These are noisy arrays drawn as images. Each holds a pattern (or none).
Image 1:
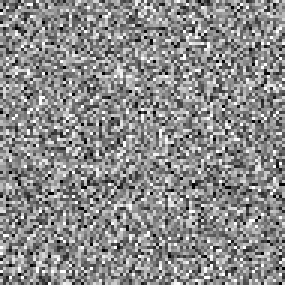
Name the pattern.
only noise
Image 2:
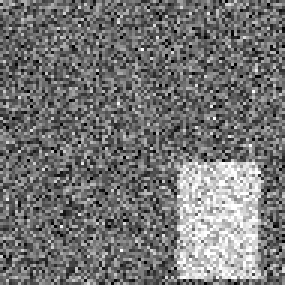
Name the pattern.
one block
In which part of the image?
bottom right
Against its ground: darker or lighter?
lighter
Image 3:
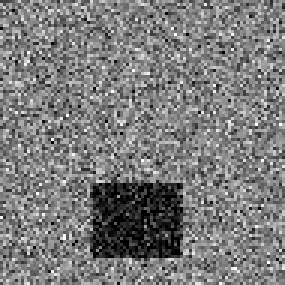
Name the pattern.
one block
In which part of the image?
bottom middle
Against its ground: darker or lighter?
darker
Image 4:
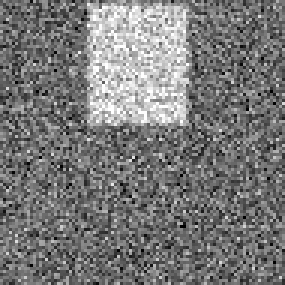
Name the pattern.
one block
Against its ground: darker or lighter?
lighter
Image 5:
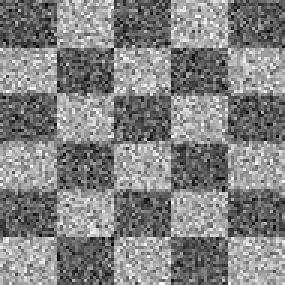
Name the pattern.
a checkerboard
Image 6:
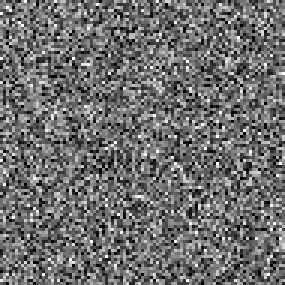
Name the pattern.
only noise
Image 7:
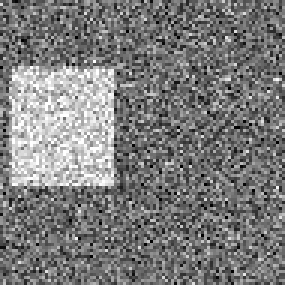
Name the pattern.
one block
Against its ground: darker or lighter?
lighter
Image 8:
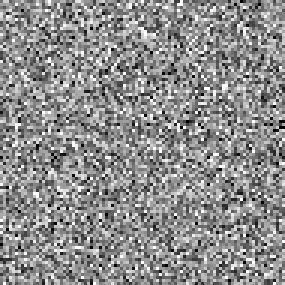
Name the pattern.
only noise
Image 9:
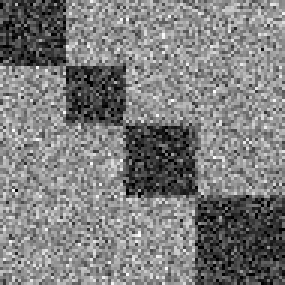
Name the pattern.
blocks along the diagonal
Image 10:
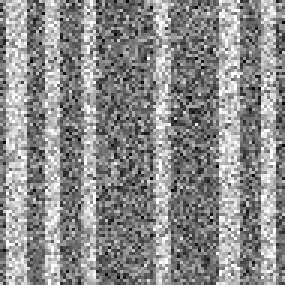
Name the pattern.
bands of columns
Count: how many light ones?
6
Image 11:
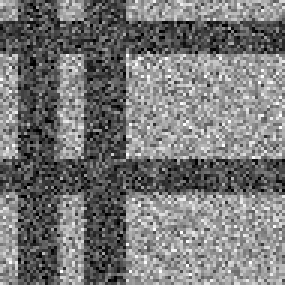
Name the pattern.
bands of rows crossing bands of columns
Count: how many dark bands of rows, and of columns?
2 and 2
